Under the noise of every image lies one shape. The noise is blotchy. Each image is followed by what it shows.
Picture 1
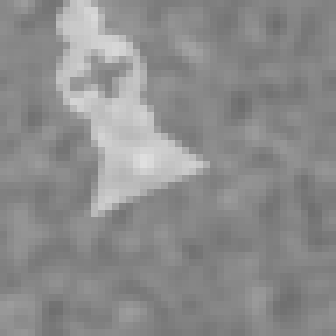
light chess bishop
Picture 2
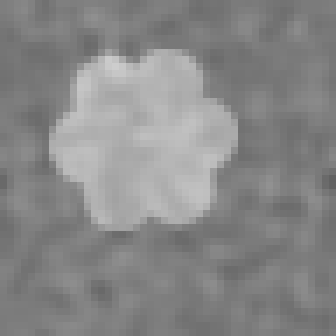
light flower
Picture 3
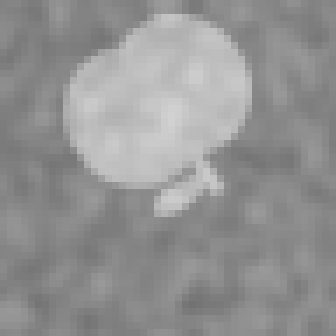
light apple
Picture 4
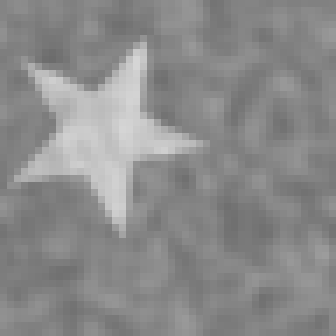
light star
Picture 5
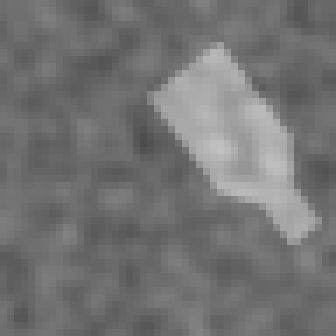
light bottle
